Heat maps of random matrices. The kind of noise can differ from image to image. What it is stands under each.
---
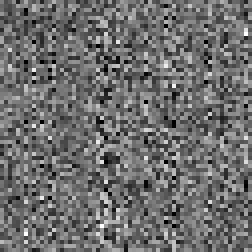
columns of uneven size
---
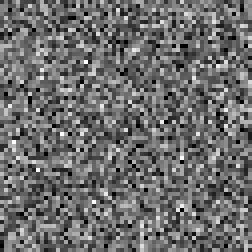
independent entries
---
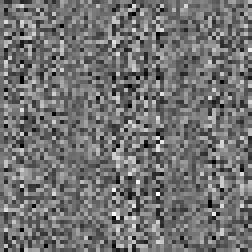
columns of uneven size
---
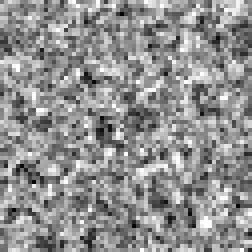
blotchy
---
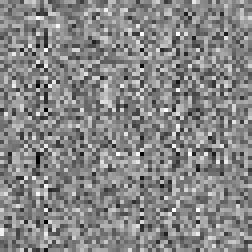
low rank plus noise
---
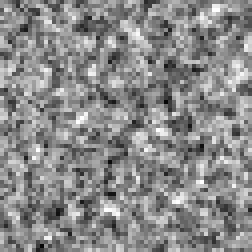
blotchy
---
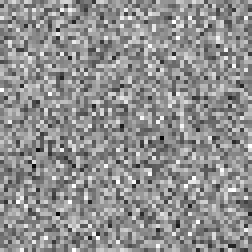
independent entries
